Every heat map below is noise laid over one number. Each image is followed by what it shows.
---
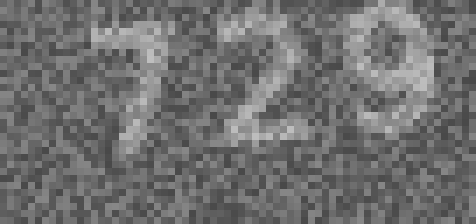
729
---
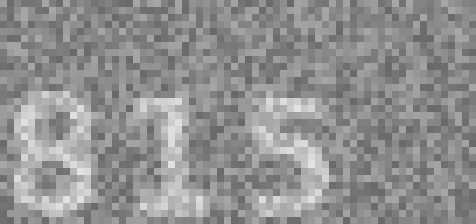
815
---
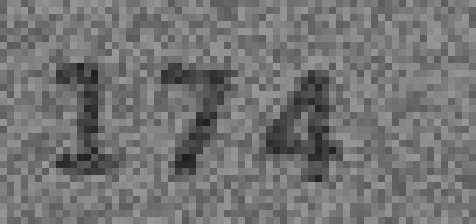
174
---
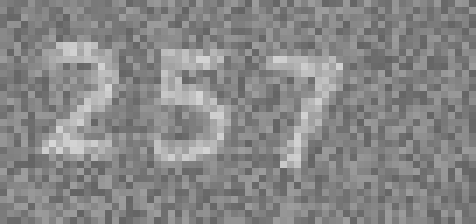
257
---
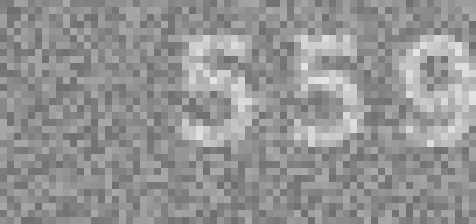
559
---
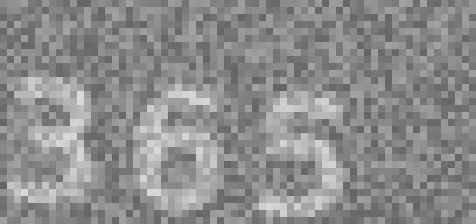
365
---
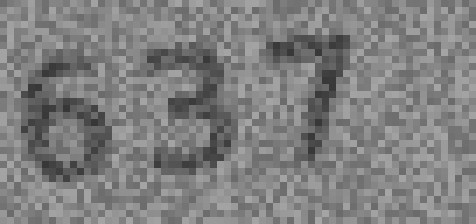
637
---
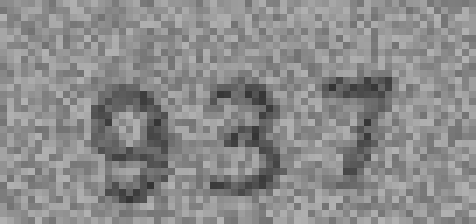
937
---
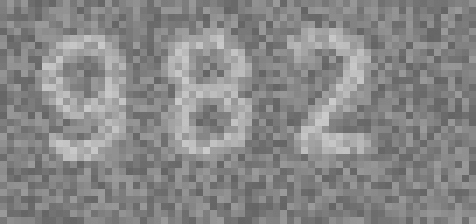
982
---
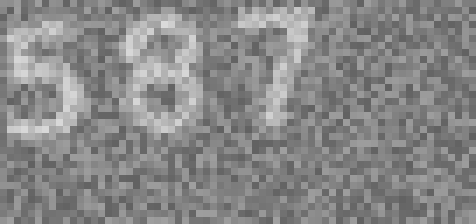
587
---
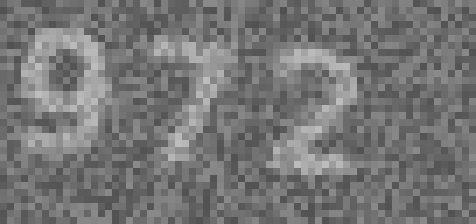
972
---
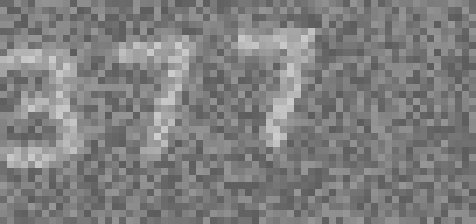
377
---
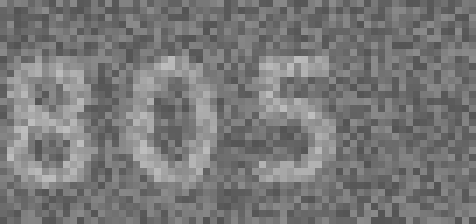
805
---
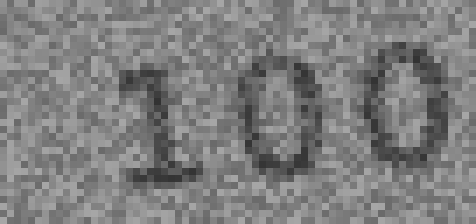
100
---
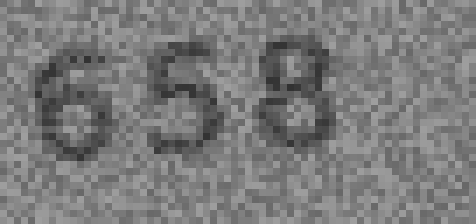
658
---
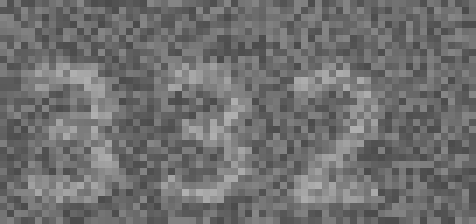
332
